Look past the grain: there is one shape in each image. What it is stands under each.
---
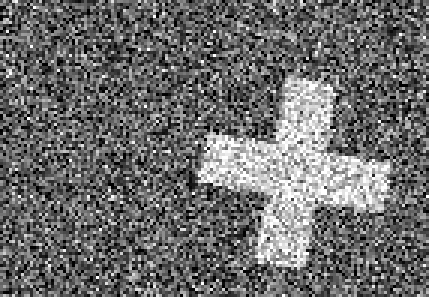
cross
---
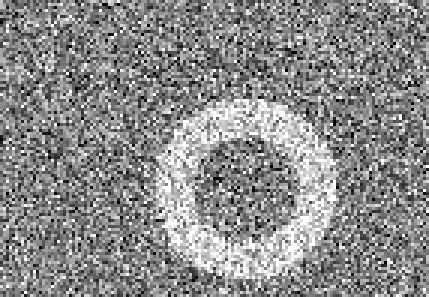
ring
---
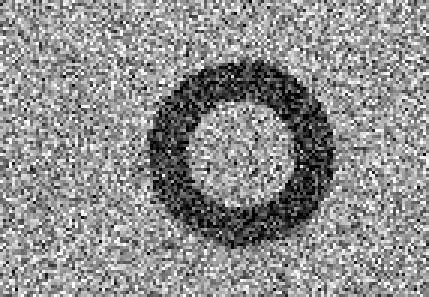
ring
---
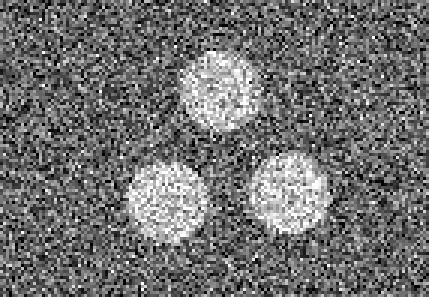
three dots
